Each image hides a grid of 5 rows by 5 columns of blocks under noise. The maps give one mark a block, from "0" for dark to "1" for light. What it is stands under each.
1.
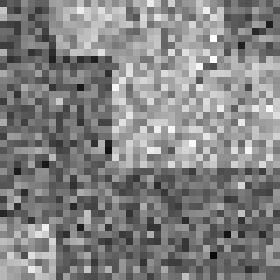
0 1 1 1 0
0 0 1 1 1
0 0 1 1 1
0 0 0 0 0
1 0 0 0 0
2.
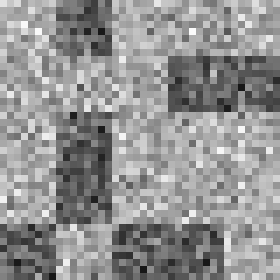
1 0 1 1 1
1 1 1 0 0
1 0 1 1 1
1 0 1 1 1
0 1 0 0 1
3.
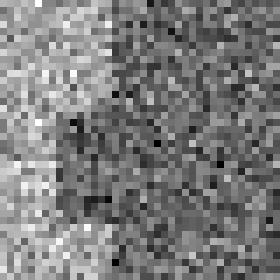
1 1 0 0 0
1 1 0 0 0
1 0 0 0 0
1 0 0 0 0
1 1 0 0 0
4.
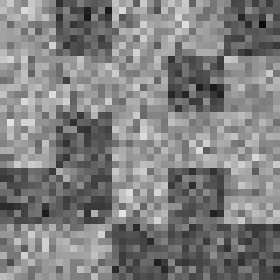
1 0 1 1 0
1 1 1 0 1
1 0 1 1 1
0 0 1 0 1
1 1 0 0 0
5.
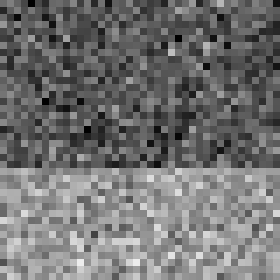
0 0 0 0 0
0 0 0 0 0
0 0 0 0 0
1 1 1 1 1
1 1 1 1 1
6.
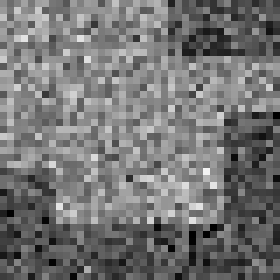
1 1 1 0 0
1 1 1 1 1
1 1 1 1 0
0 1 1 1 0
0 0 0 0 0
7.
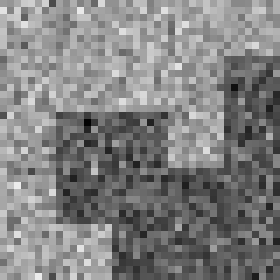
1 1 1 1 1
1 1 1 1 0
1 0 0 1 0
1 0 0 0 0
1 1 0 0 0
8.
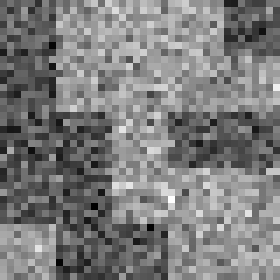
0 1 1 1 0
0 1 1 1 1
0 0 1 0 0
0 0 1 1 1
1 0 0 1 1
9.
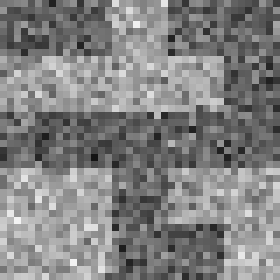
0 0 1 0 0
1 1 1 1 0
0 0 0 0 0
1 1 0 1 1
1 1 0 0 1
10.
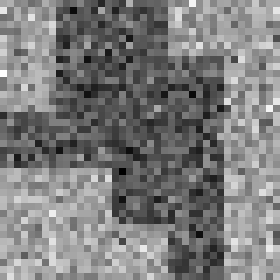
1 0 0 1 1
1 0 0 0 1
0 0 0 0 1
1 1 0 0 1
1 1 1 0 1
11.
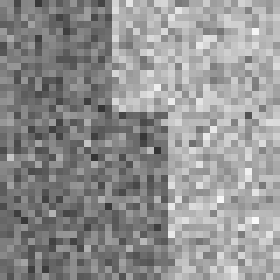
0 0 1 1 1
0 0 1 1 1
0 0 0 1 1
0 0 0 1 1
0 0 0 1 1
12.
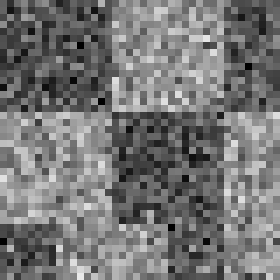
0 0 1 1 0
0 0 1 1 0
1 1 0 0 1
1 1 0 0 1
0 1 1 0 1
